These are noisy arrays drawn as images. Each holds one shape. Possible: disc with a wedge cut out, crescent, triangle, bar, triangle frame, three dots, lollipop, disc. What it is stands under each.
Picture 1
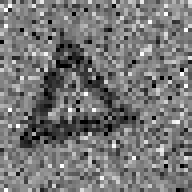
triangle frame
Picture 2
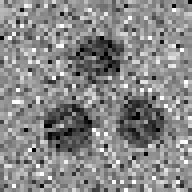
three dots
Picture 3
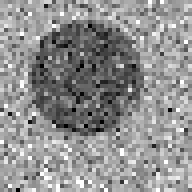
disc
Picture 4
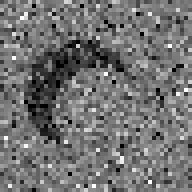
crescent
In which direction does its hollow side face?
down and right
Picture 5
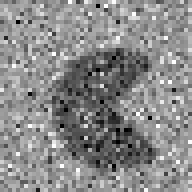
disc with a wedge cut out
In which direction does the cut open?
right
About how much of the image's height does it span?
two thirds
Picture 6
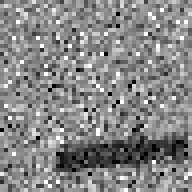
bar
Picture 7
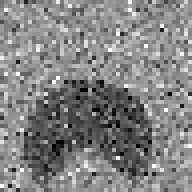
disc with a wedge cut out
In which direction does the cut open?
down
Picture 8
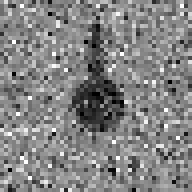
lollipop
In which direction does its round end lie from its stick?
down
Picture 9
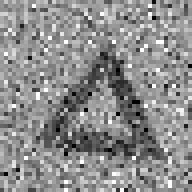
triangle frame
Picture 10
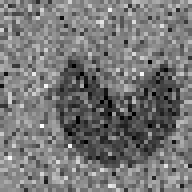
disc with a wedge cut out
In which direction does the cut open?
up
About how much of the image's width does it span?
two thirds
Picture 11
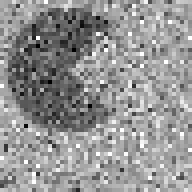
disc with a wedge cut out
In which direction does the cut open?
right
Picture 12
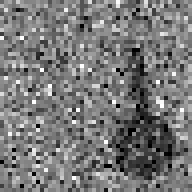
lollipop
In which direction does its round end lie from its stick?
down
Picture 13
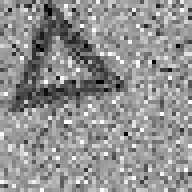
triangle frame
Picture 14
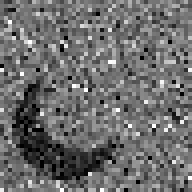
crescent
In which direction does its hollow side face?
up and right
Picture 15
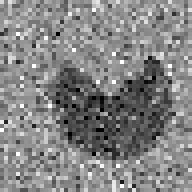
disc with a wedge cut out
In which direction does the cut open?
up
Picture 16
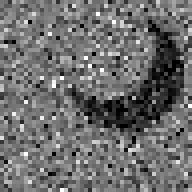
crescent
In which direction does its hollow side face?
up and left
